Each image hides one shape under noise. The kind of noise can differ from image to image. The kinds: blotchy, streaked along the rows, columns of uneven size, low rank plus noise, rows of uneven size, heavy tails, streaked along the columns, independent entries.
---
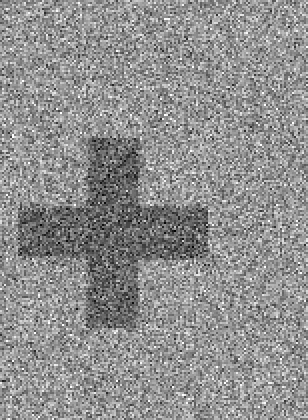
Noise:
independent entries
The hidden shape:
cross
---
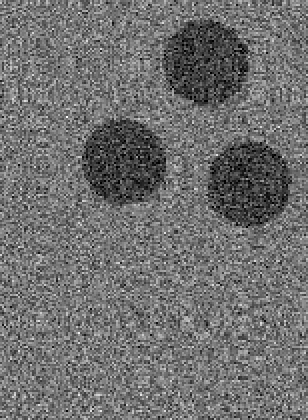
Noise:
low rank plus noise
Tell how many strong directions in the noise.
three or four
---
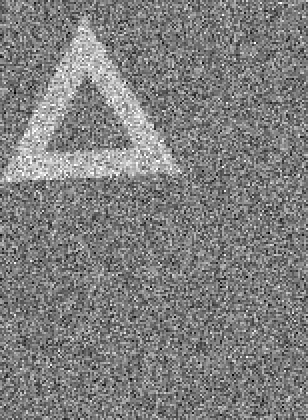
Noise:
independent entries
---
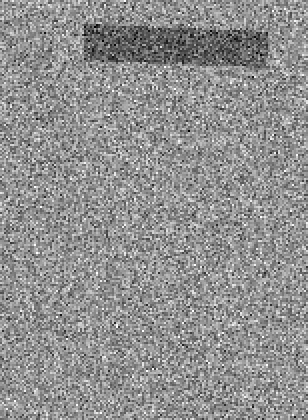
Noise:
independent entries
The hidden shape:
bar
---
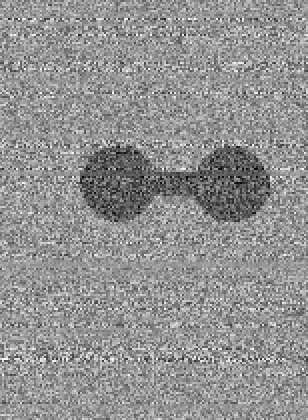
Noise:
rows of uneven size
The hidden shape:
dumbbell
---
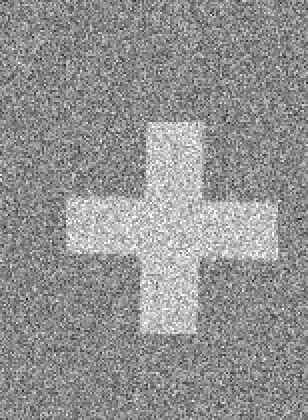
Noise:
independent entries
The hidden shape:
cross
